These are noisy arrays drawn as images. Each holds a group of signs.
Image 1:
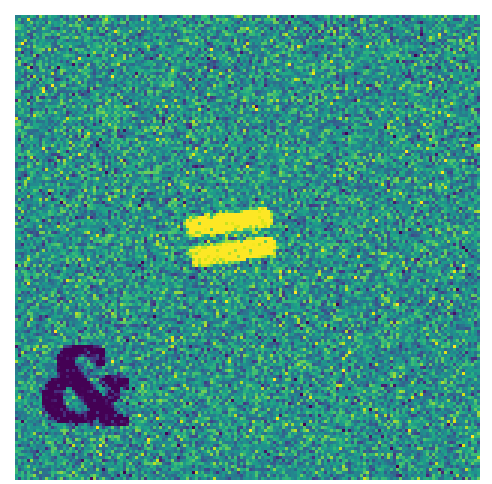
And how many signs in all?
2
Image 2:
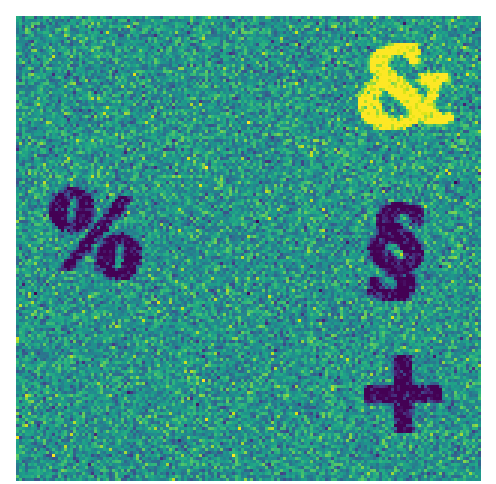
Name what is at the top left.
nothing
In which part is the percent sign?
middle left
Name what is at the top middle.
nothing
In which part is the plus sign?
bottom right
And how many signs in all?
4
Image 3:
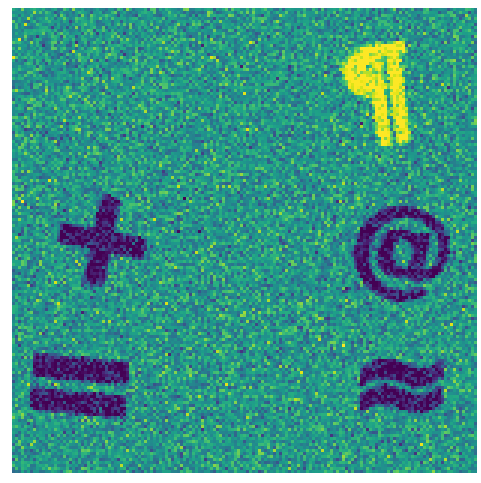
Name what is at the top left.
nothing
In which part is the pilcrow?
top right
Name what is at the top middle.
nothing
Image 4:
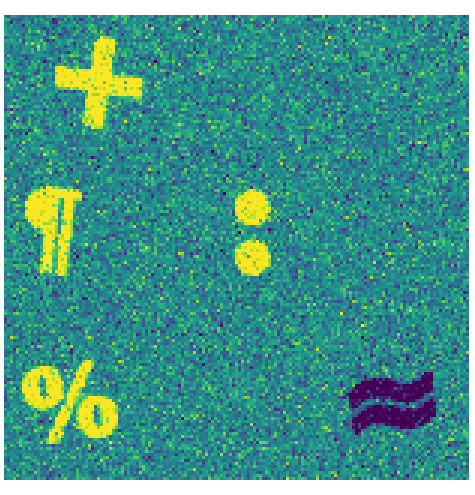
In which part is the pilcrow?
middle left
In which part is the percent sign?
bottom left
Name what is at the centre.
colon
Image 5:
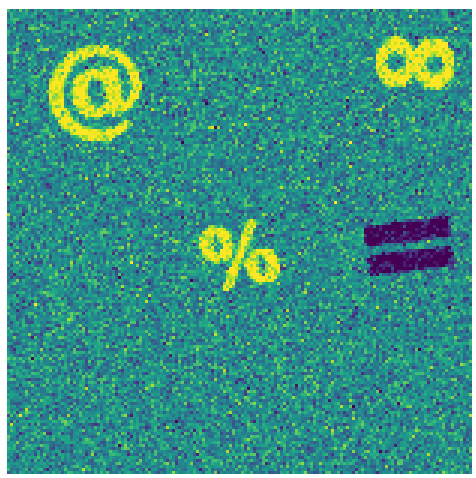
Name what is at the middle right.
equals sign
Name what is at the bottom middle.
nothing
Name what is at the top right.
infinity sign
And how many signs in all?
4
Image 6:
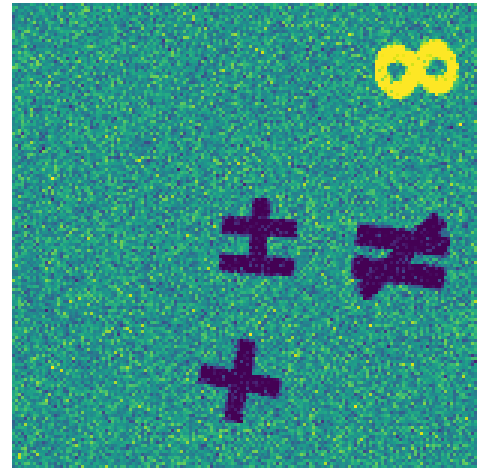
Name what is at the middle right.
not-equal sign
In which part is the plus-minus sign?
centre
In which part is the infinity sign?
top right
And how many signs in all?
4
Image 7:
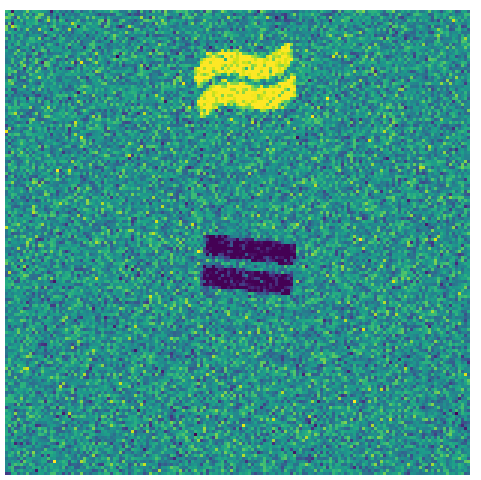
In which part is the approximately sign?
top middle
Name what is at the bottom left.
nothing
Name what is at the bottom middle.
nothing
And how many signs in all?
2
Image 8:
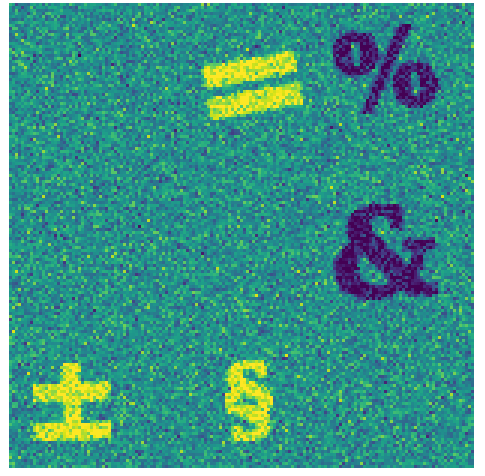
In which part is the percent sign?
top right
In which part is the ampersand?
middle right
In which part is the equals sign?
top middle
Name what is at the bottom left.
plus-minus sign
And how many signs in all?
5
